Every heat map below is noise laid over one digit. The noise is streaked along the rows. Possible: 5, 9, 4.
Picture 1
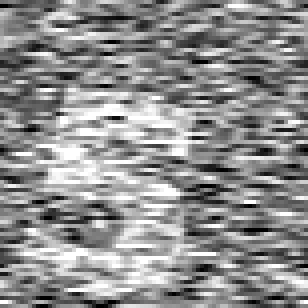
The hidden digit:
5
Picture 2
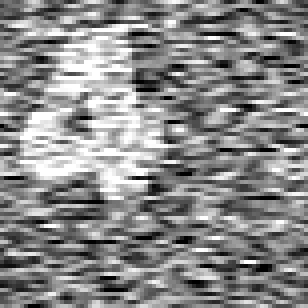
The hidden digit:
4
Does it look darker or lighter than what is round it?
lighter
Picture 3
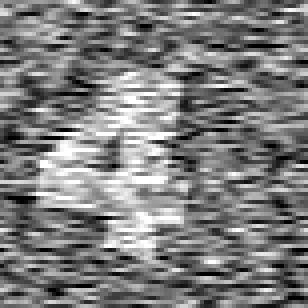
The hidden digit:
4
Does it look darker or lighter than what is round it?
lighter
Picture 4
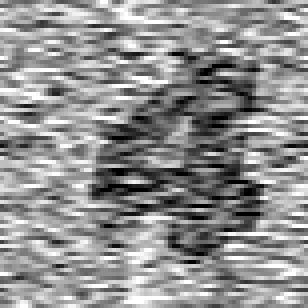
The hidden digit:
4
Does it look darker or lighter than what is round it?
darker
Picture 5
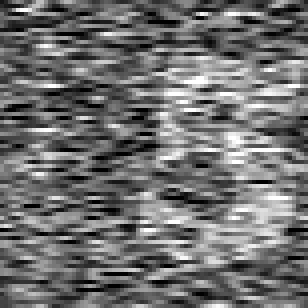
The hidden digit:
5
